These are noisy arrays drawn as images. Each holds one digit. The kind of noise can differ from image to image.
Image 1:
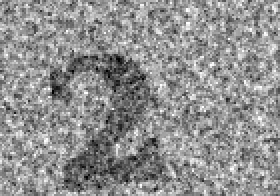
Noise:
blotchy
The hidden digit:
2
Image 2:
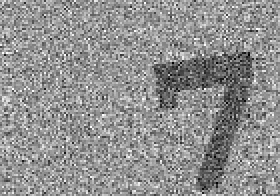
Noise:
low rank plus noise
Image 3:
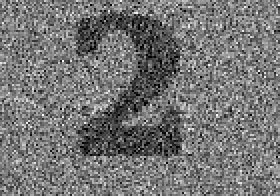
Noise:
low rank plus noise
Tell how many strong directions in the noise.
one
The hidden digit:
2
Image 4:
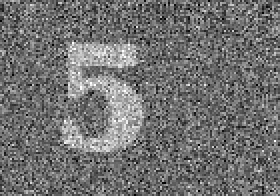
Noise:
low rank plus noise
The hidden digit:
5
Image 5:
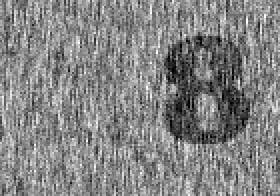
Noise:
streaked along the columns
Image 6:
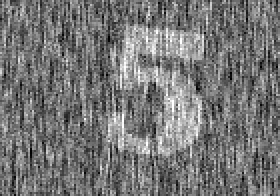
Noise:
streaked along the columns
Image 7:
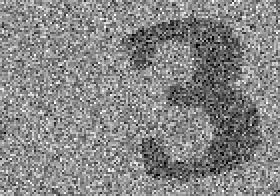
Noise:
independent entries
